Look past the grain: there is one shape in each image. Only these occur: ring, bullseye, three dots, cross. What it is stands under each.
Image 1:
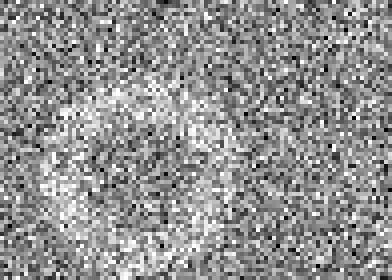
ring
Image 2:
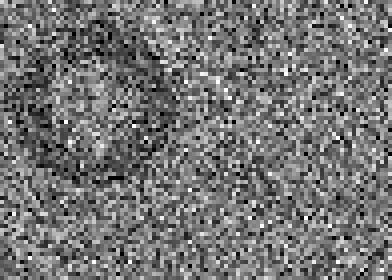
ring
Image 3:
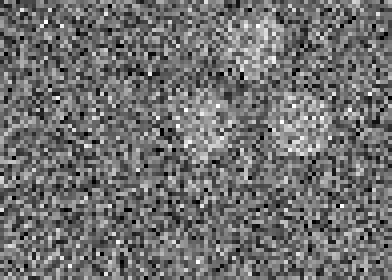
three dots
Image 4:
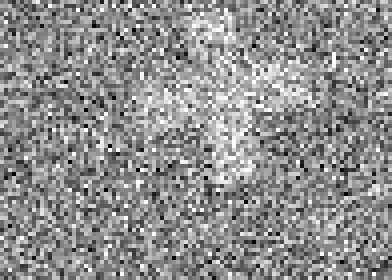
cross
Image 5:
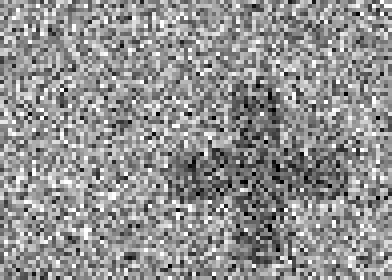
cross
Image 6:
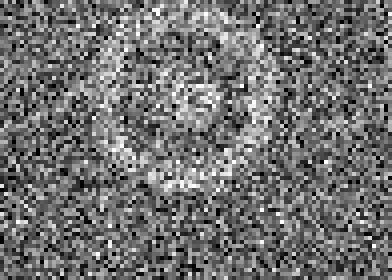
bullseye
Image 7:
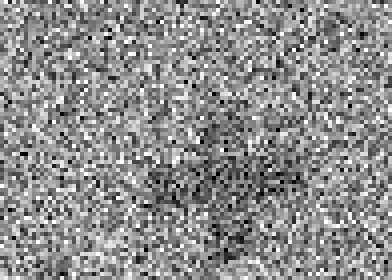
cross
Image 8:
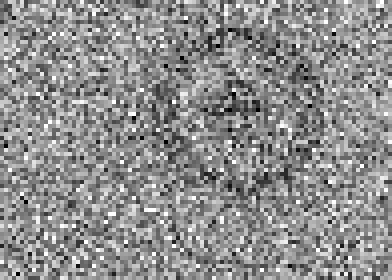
bullseye
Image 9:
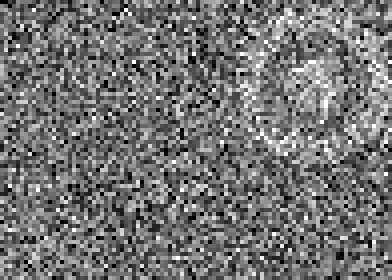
bullseye
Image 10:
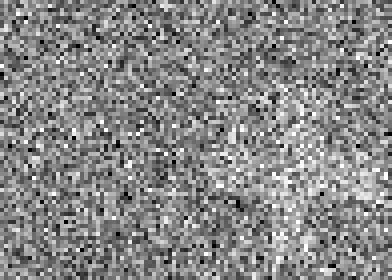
cross
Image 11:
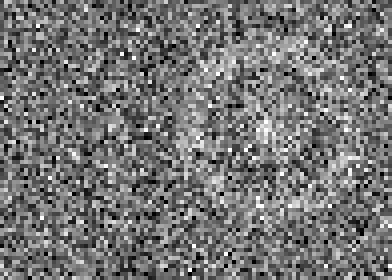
bullseye
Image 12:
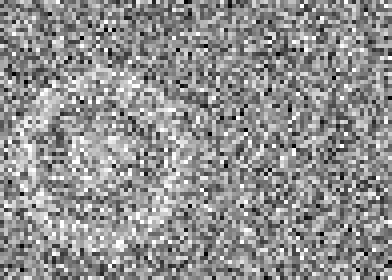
bullseye
